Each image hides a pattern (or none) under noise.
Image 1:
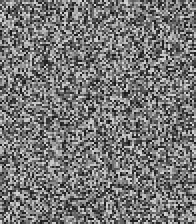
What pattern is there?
only noise
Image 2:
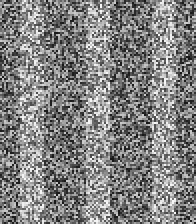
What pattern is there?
vertical stripes
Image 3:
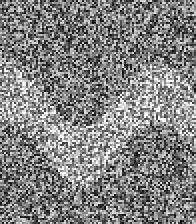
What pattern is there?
a wavy band
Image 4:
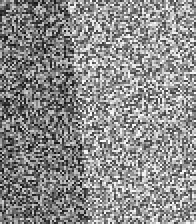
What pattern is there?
a sharp edge
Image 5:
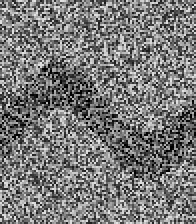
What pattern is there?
a wavy band
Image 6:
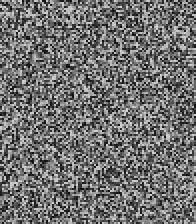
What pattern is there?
only noise
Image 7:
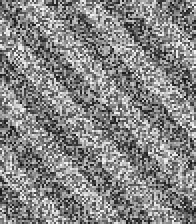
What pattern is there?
diagonal stripes
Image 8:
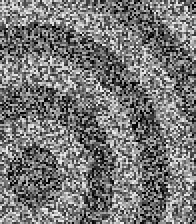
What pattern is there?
rings round one point
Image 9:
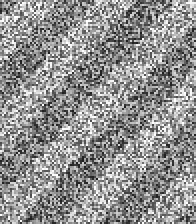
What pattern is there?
diagonal stripes
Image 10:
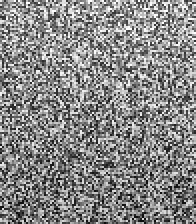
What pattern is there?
a smooth slope
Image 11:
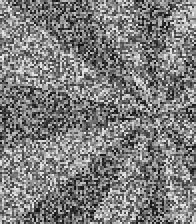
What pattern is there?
spokes from one point
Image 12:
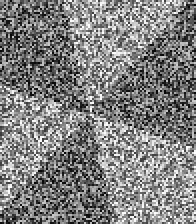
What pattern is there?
spokes from one point
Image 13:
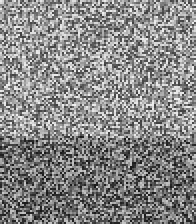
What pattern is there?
a sharp edge
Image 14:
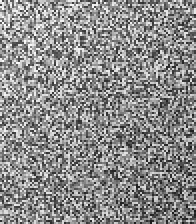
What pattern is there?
a smooth slope
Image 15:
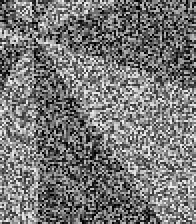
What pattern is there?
spokes from one point
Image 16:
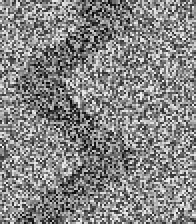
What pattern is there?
a wavy band
